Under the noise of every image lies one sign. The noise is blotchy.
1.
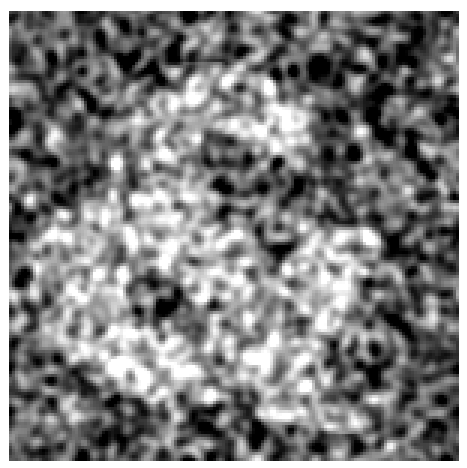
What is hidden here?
light ampersand
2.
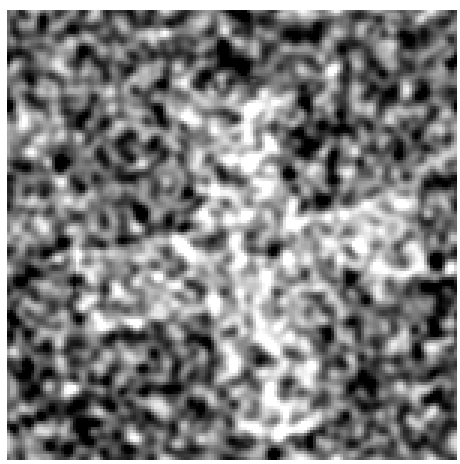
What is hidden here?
light plus sign
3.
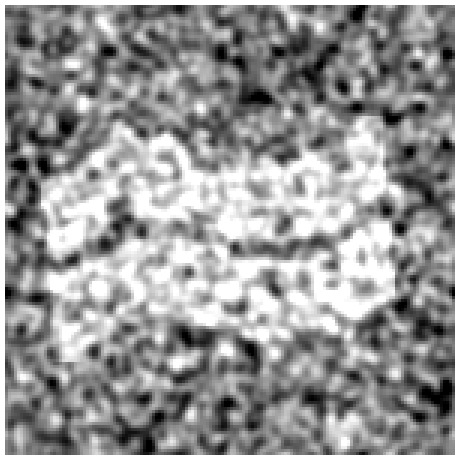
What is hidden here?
light approximately sign
